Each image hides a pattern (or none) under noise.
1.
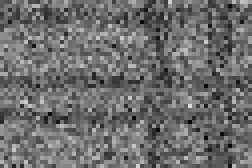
bands of rows crossing bands of columns
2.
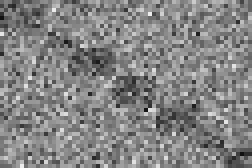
blocks along the diagonal
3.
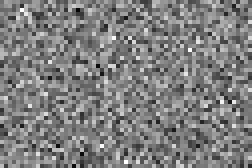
only noise
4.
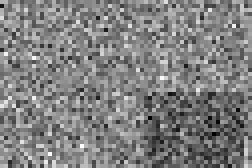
one block
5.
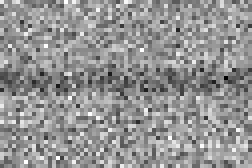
one band of rows
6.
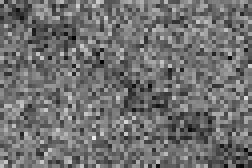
blocks along the diagonal
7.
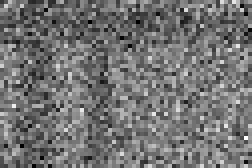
bands of rows crossing bands of columns
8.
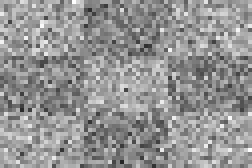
a checkerboard
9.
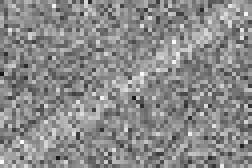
a diagonal band
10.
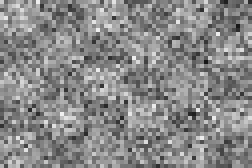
a checkerboard
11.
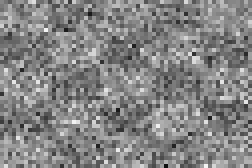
a checkerboard
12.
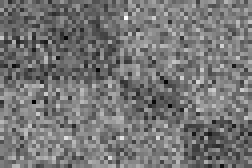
blocks along the diagonal
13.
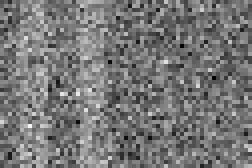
bands of columns
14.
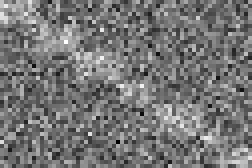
blocks along the diagonal
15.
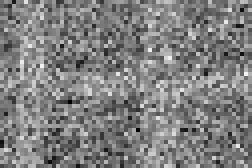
bands of rows crossing bands of columns
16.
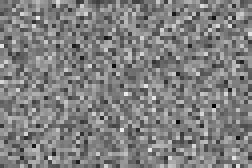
only noise
